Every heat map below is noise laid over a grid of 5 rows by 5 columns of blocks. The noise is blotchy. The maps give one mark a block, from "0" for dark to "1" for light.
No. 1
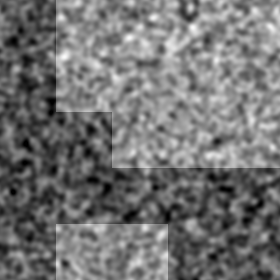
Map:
0 1 1 1 1
0 1 1 1 1
0 0 1 1 1
0 0 0 0 0
0 1 1 0 0
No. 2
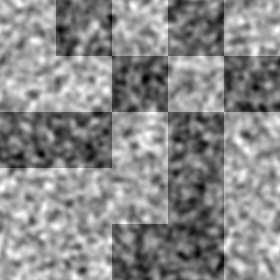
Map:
1 0 1 0 1
1 1 0 1 0
0 0 1 0 1
1 1 1 0 1
1 1 0 0 1
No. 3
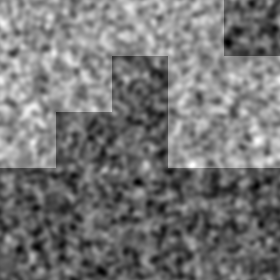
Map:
1 1 1 1 0
1 1 0 1 1
1 0 0 1 1
0 0 0 0 0
0 0 0 0 0
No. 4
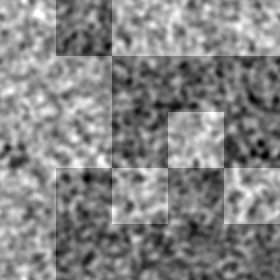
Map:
1 0 1 1 1
1 1 0 0 0
1 1 0 1 0
1 0 1 0 1
1 0 0 0 0
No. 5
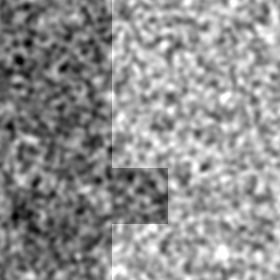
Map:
0 0 1 1 1
0 0 1 1 1
0 0 1 1 1
0 0 0 1 1
0 0 1 1 1
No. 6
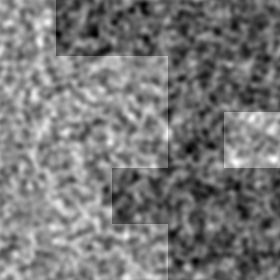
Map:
1 0 0 0 0
1 1 1 0 0
1 1 1 0 1
1 1 0 0 0
1 1 1 0 0
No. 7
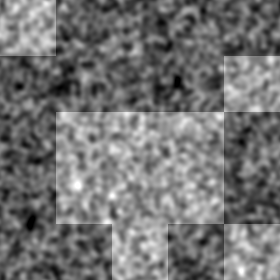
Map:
1 0 0 0 0
0 0 0 0 1
0 1 1 1 0
0 1 1 1 0
0 0 1 0 1
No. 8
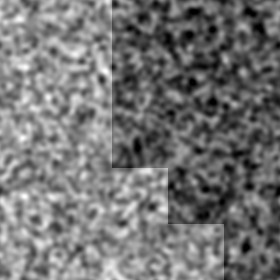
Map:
1 1 0 0 0
1 1 0 0 0
1 1 0 0 0
1 1 1 0 0
1 1 1 1 0
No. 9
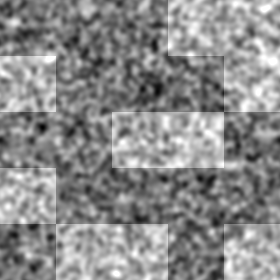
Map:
0 0 0 1 1
1 0 0 0 1
0 0 1 1 0
1 0 0 0 0
0 1 1 0 1
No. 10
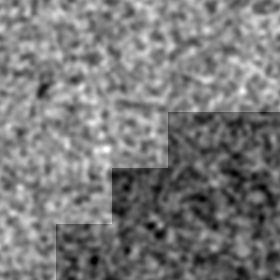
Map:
1 1 1 1 1
1 1 1 1 1
1 1 1 0 0
1 1 0 0 0
1 0 0 0 0
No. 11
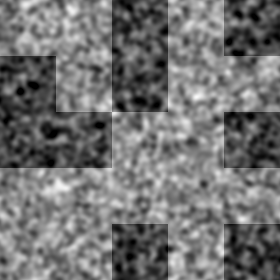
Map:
1 1 0 1 0
0 1 0 1 1
0 0 1 1 0
1 1 1 1 1
1 1 0 1 0
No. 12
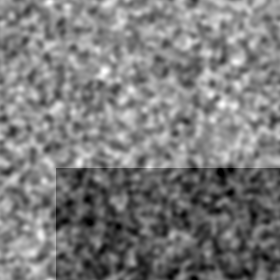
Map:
1 1 1 1 1
1 1 1 1 1
1 1 1 1 1
1 0 0 0 0
1 0 0 0 0
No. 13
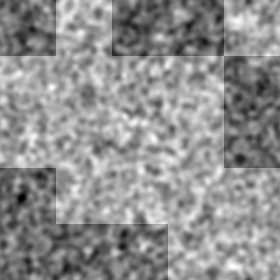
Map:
0 1 0 0 1
1 1 1 1 0
1 1 1 1 0
0 1 1 1 1
0 0 0 1 1
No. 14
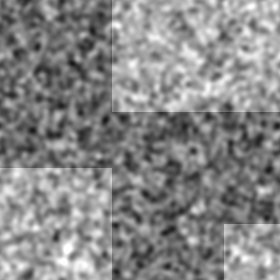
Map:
0 0 1 1 1
0 0 1 1 1
0 0 0 0 0
1 1 0 0 0
1 1 0 0 1
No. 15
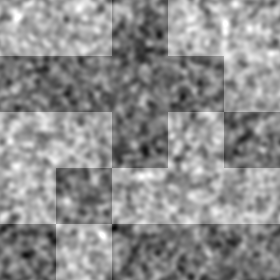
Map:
1 1 0 1 1
0 0 0 0 1
1 1 0 1 0
1 0 1 1 1
0 1 0 0 0
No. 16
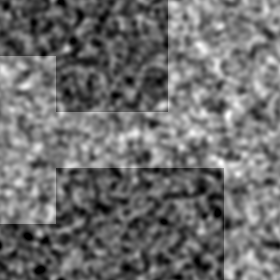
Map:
0 0 0 1 1
1 0 0 1 1
1 1 1 1 1
1 0 0 0 1
0 0 0 0 1
